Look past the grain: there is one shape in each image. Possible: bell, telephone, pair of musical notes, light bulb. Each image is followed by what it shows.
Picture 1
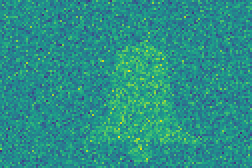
bell
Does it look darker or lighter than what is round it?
lighter
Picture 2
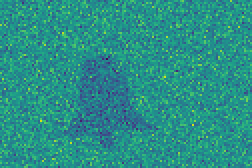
bell
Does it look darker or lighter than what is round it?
darker
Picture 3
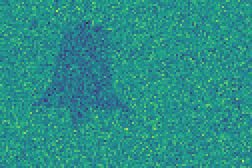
bell
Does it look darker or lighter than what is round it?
darker
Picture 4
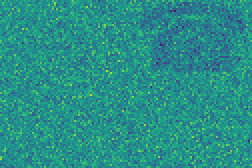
telephone
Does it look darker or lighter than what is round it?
darker
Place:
top right
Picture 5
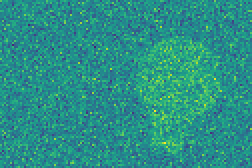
light bulb
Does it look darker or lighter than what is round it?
lighter
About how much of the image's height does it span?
two thirds
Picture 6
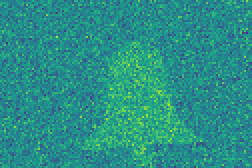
bell
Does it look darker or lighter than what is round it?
lighter
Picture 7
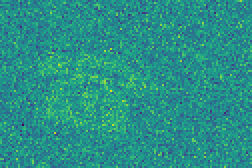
telephone
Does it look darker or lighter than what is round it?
lighter
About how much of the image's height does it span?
half
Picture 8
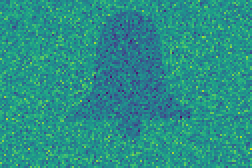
bell
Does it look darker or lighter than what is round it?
darker
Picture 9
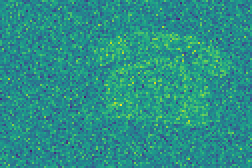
telephone
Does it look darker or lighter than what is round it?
lighter
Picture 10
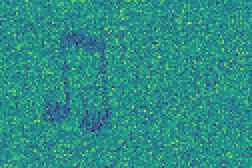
pair of musical notes
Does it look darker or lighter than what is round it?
darker
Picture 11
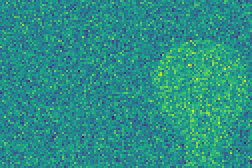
light bulb
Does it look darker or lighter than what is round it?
lighter
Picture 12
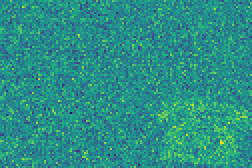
telephone
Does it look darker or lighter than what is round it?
lighter
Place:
bottom right
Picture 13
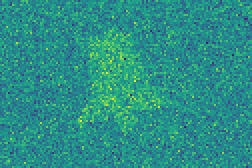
bell
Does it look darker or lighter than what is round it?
lighter
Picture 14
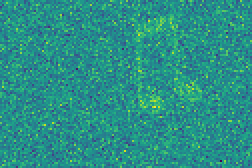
pair of musical notes
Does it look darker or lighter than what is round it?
lighter
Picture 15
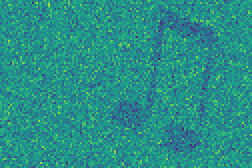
pair of musical notes
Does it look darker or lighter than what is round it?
darker
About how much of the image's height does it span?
nearly all
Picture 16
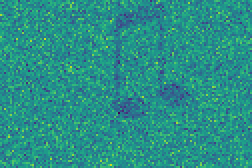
pair of musical notes
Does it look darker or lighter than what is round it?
darker
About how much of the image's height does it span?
two thirds
